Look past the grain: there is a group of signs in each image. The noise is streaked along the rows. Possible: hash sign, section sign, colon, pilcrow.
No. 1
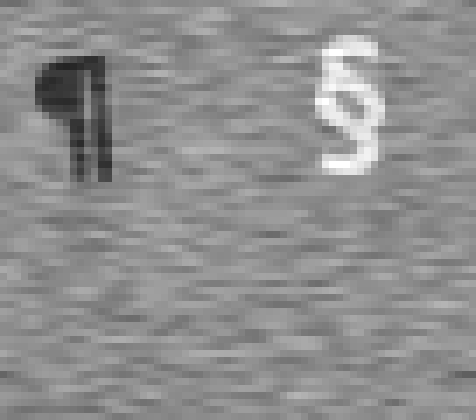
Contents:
top left: dark pilcrow; top right: light section sign
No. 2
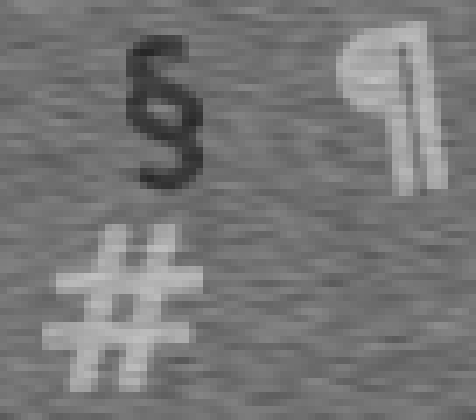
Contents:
top left: dark section sign; top right: light pilcrow; bottom left: light hash sign
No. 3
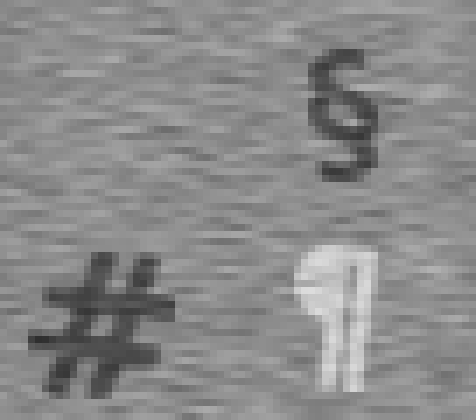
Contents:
top right: dark section sign; bottom left: dark hash sign; bottom right: light pilcrow
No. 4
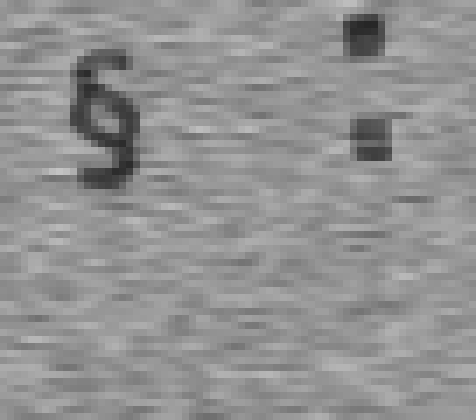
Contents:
top left: dark section sign; top right: dark colon
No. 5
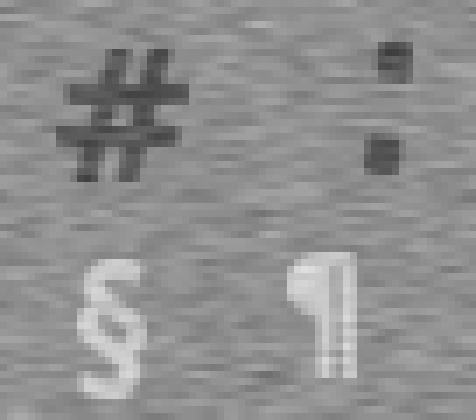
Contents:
top left: dark hash sign; top right: dark colon; bottom left: light section sign; bottom right: light pilcrow
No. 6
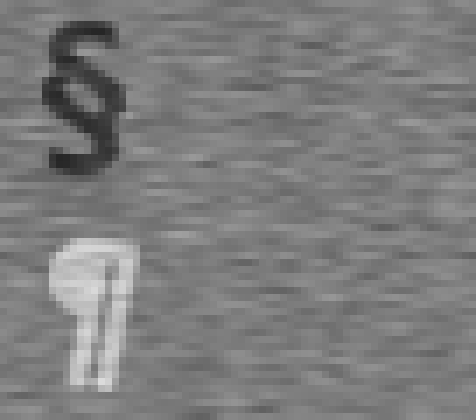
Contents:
top left: dark section sign; bottom left: light pilcrow
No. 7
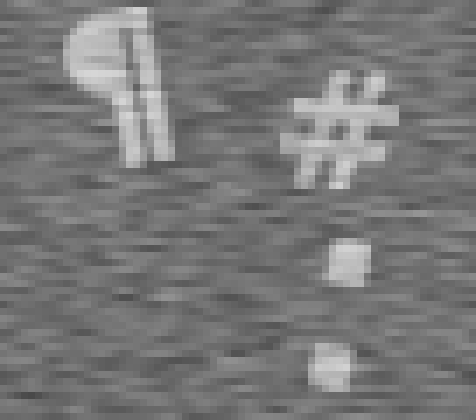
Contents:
top left: light pilcrow; top right: light hash sign; bottom right: light colon
